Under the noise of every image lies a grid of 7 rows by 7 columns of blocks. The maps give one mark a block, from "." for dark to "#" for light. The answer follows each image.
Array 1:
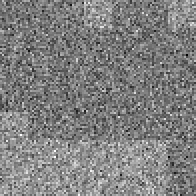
...#..#
.......
.......
.......
#......
######.
######.
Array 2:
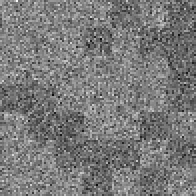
####.#.
###.#..
######.
..####.
#..##.#
##...#.
###.#.#
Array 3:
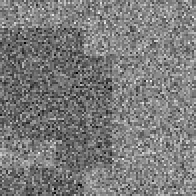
#######
...####
....###
....###
....###
##..###
...####
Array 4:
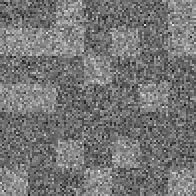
..#...#
###.#.#
...#...
##...#.
.......
..#.#..
#..#..#
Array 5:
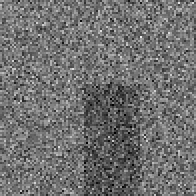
#######
#######
#######
###..##
###..##
###..##
###..##
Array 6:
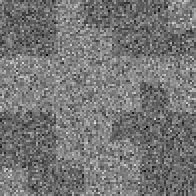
..#...#
..##...
#######
#####.#
..##...
..###..
#..##..
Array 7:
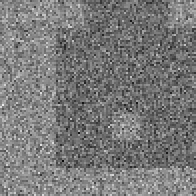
###...#
##.....
##.....
##.....
##..#..
##.....
#######
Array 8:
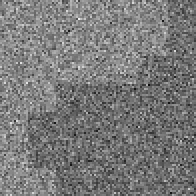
######.
######.
#####..
##.....
#......
#......
##.....
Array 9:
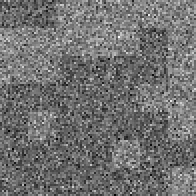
..#####
#####.#
##....#
.....##
.#....#
....#..
......#
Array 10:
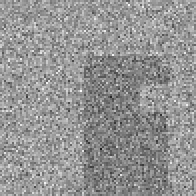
#######
#######
###...#
###..##
###...#
###...#
###...#
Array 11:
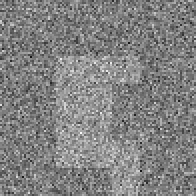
.......
.......
..###..
..##...
..##...
..###..
....#..
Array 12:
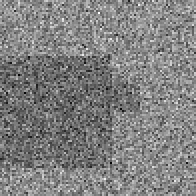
#######
#######
....###
.....##
....###
....###
#######
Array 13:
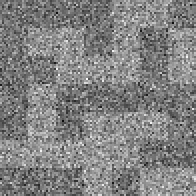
....##.
.##.#.#
..###.#
.#.....
.#.###.
#####..
...#.##
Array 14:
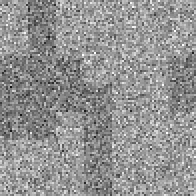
#.#####
#.#####
...###.
....##.
..#.###
###.###
###.###
